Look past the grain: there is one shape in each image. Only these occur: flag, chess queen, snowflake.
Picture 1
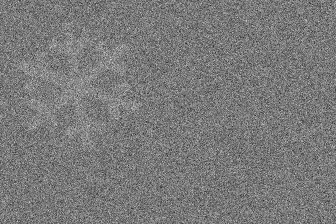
snowflake
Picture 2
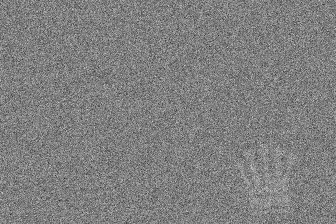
chess queen
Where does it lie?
bottom right
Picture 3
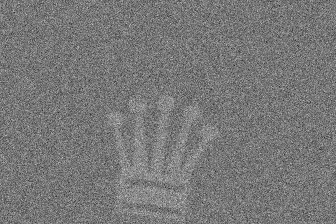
chess queen
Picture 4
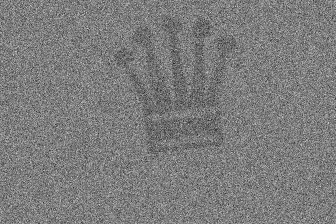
chess queen
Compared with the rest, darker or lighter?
darker
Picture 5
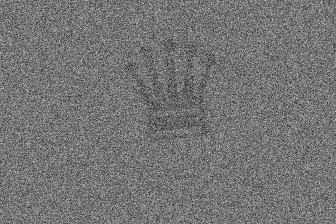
chess queen
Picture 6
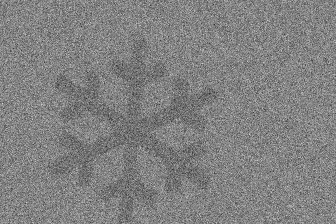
snowflake
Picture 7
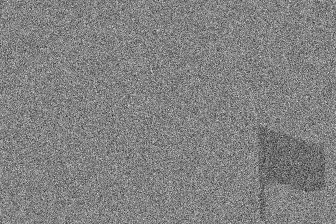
flag
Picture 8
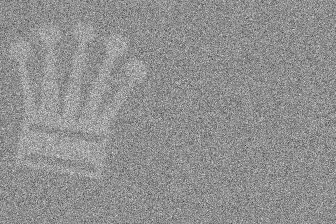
chess queen
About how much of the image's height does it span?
two thirds
